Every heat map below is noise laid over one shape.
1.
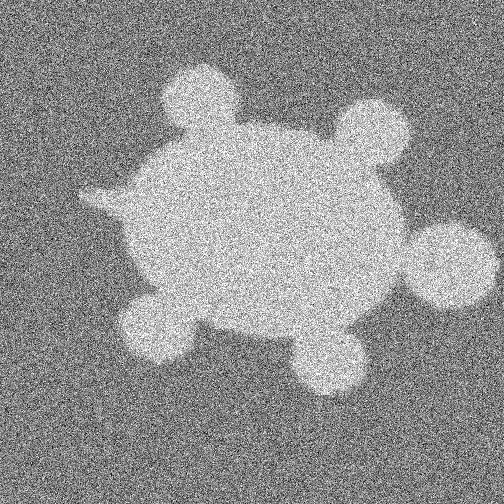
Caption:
light turtle
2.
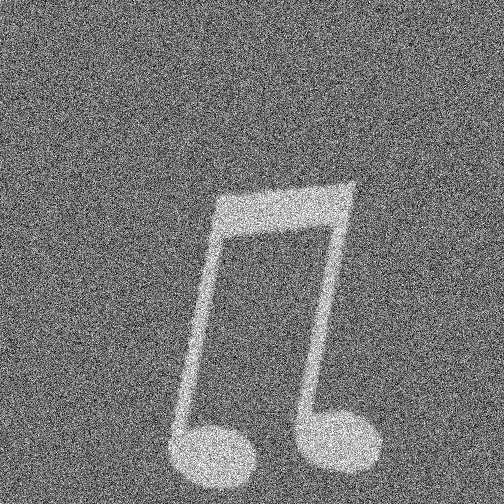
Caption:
light pair of musical notes
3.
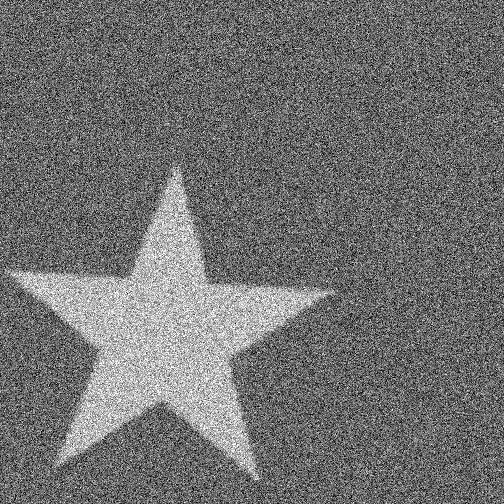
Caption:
light star
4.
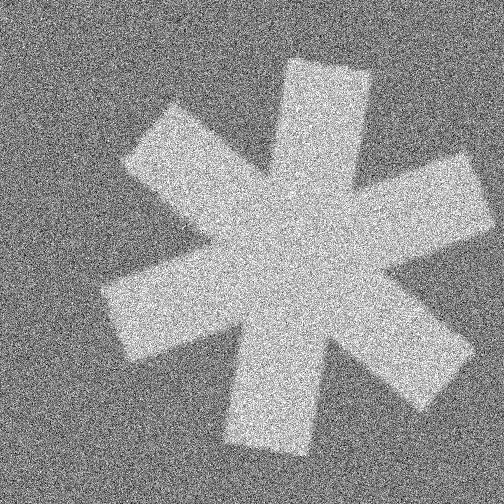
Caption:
light asterisk
